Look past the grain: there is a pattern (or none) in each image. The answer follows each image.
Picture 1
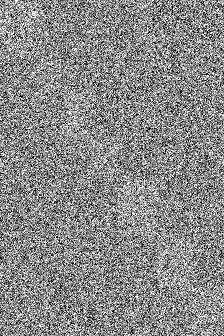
blocks along the diagonal
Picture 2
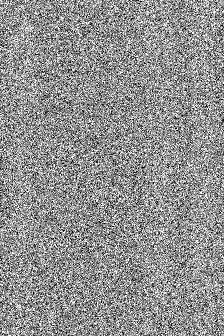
bands of columns
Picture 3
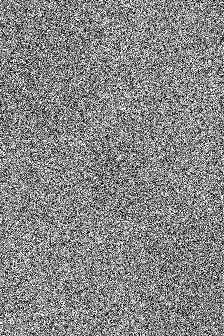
blocks along the diagonal
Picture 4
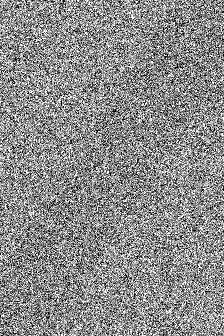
a diagonal band
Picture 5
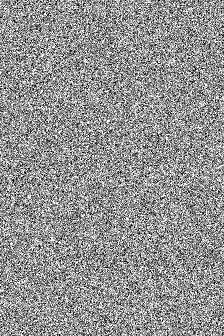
only noise
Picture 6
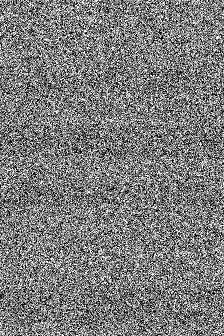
bands of rows
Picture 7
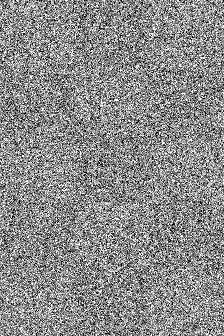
a checkerboard
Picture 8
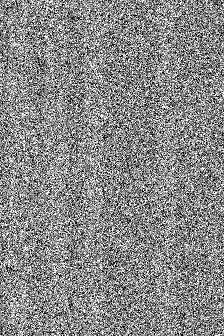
bands of columns
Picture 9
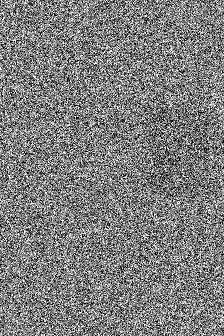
one block
